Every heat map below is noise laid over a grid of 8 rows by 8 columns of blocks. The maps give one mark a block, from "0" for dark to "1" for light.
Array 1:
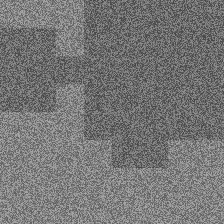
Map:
11100000
00100000
00000000
00100000
11100000
11110011
11111111
11111111
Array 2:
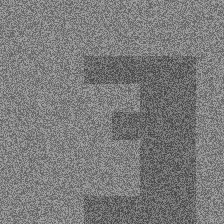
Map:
11111111
11111111
11100001
11111001
11110001
11111001
11111001
11100001
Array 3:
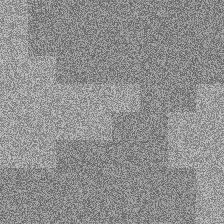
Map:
10000000
10000000
11000000
11111001
11110011
11000011
00000001
00000001
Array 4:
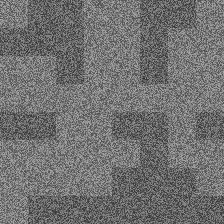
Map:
10011001
00011011
11011011
11111111
00110010
11111011
11110001
10000000
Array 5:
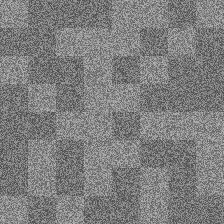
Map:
10001101
00111010
10010100
01011000
00110111
01011001
01010101
10100100
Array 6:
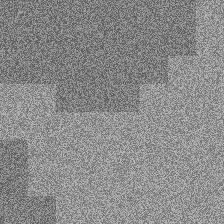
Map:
00000001
00000001
00000011
11000111
11111111
01111111
01111111
00111111
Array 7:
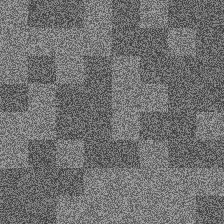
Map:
10010100
11110010
10101000
01001100
11001001
10100100
00011111
00111110
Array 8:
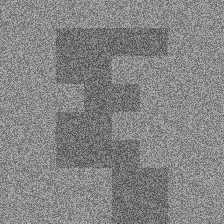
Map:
11111111
11000011
11001111
11100111
11001111
11000111
11110011
11110011
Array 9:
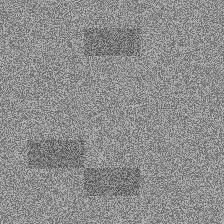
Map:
11111111
11100111
11111111
11111111
11111111
10011111
11100111
11111111
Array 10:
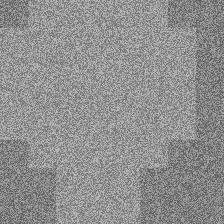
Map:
01111100
11111110
11111110
11111110
11111110
01111100
00111000
00111000
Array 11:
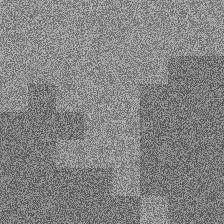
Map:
11111111
11111111
11111100
10111000
00011000
00111000
00001000
00000100
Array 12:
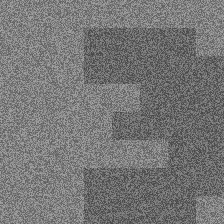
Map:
11111111
11100001
11100000
11111000
11110000
11111100
11100000
11100001
